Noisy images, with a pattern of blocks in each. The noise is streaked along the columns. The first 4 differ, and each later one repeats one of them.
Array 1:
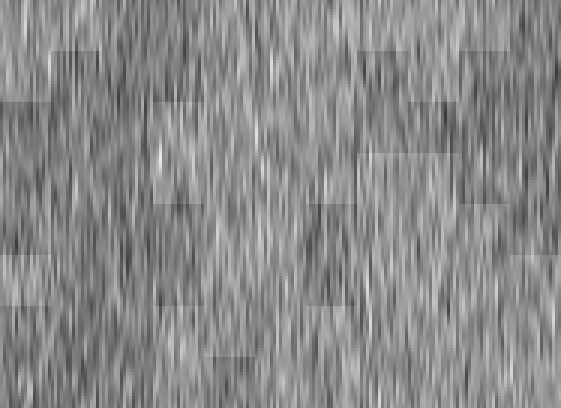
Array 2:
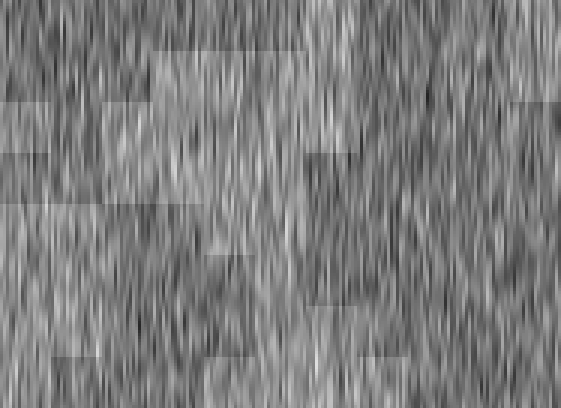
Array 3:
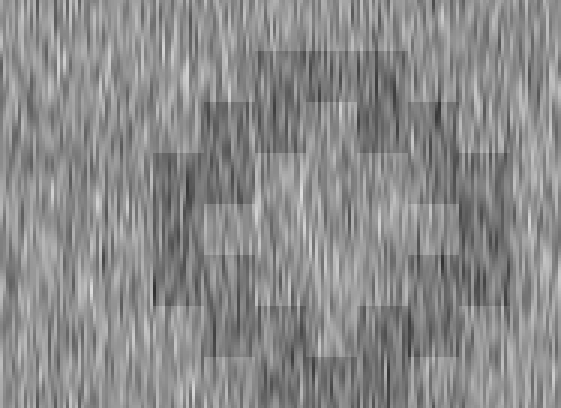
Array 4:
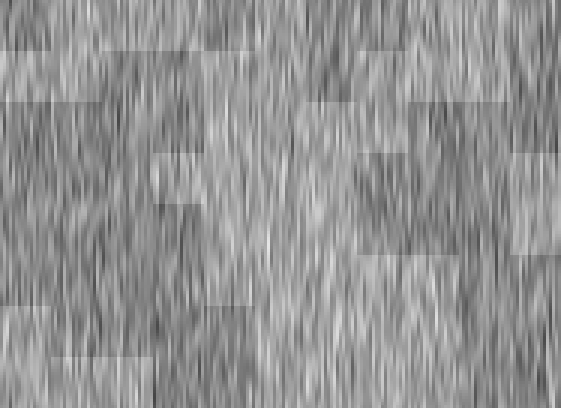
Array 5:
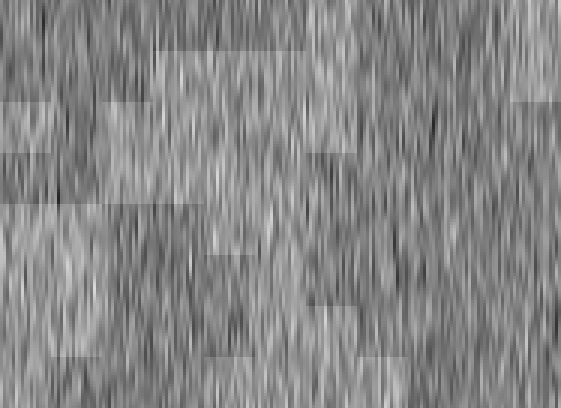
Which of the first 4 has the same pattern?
2
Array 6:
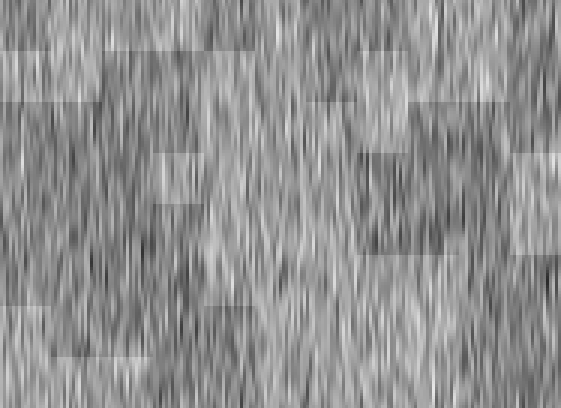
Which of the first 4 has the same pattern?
4
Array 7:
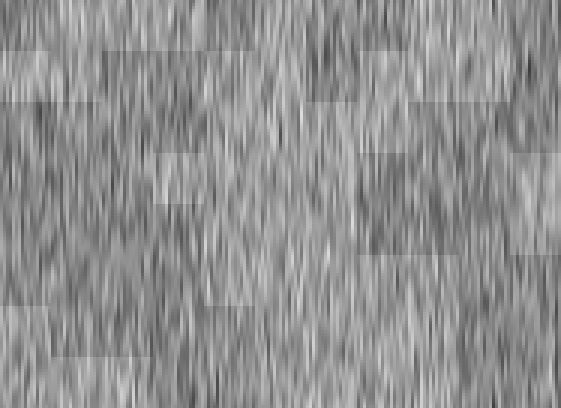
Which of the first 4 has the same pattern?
4
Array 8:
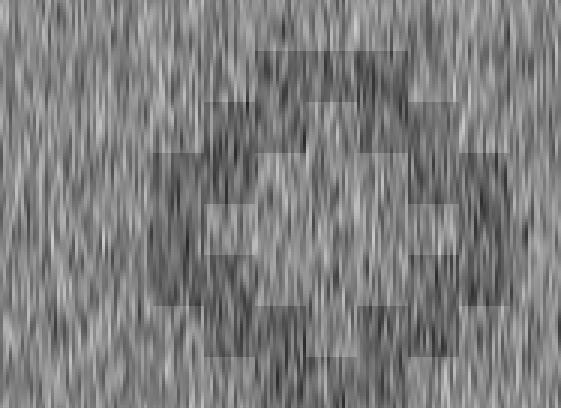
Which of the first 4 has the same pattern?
3
